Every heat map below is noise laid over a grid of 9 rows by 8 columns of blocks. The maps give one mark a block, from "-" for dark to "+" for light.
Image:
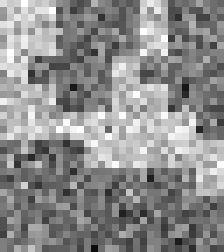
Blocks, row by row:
+ + - - - + - -
+ + - - - + - -
+ - - - + - - -
+ + - - + + - -
+ + + + + + + -
- - - + + + + +
- - - - - - - +
- - - - - - - -
- - - - - - - -
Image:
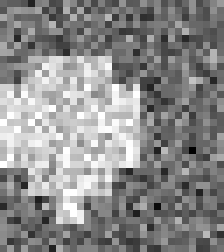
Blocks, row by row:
- - - - - - - -
- - - - - - - -
- + + + - - - -
+ + + + + - - -
+ + + + + - - -
+ + + + + - - -
- + + + - - - -
- - + - - - - -
- - - - - - - -
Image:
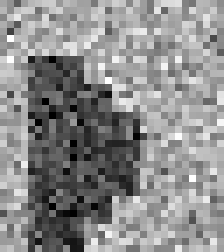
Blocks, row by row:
+ + + + + + + +
+ + + + + + + +
+ - - + + + + +
+ - - - + + + +
+ - - - - + + +
+ - - - - + + +
+ - - - - + + +
+ - - - + + + +
+ - - + + + + +
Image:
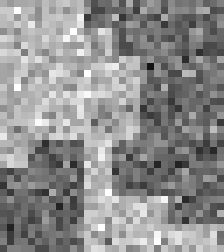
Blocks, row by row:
+ + + - - - - -
+ + + + - - - -
+ + + + + - - -
+ + + + + - - -
+ + + + + - - -
+ - - + - - - -
- - - + - - - -
- - - + + + - -
- - - + + + + +
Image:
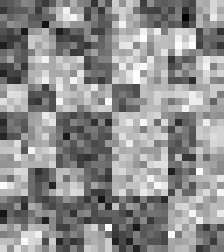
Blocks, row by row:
- - + - + - - +
- + - - + + + -
- + + - + + - +
+ - + + - + + +
- + - - + + - +
+ + - - + + - +
+ - + - + + - +
- - - - - - + +
+ + - + - - + -
